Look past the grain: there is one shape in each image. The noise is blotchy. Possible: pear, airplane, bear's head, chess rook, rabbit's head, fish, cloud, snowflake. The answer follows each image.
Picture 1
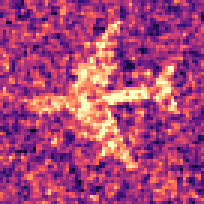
airplane
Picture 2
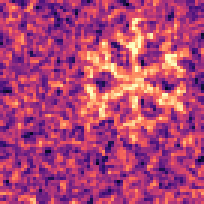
snowflake
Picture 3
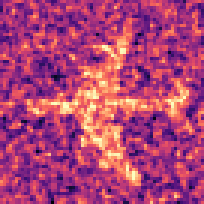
airplane
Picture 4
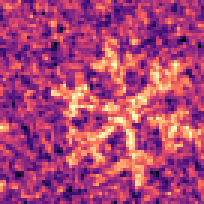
snowflake
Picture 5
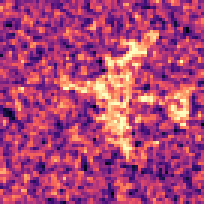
airplane
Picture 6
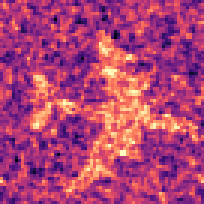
airplane
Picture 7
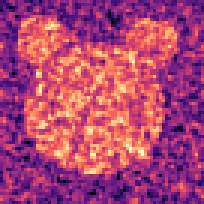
bear's head
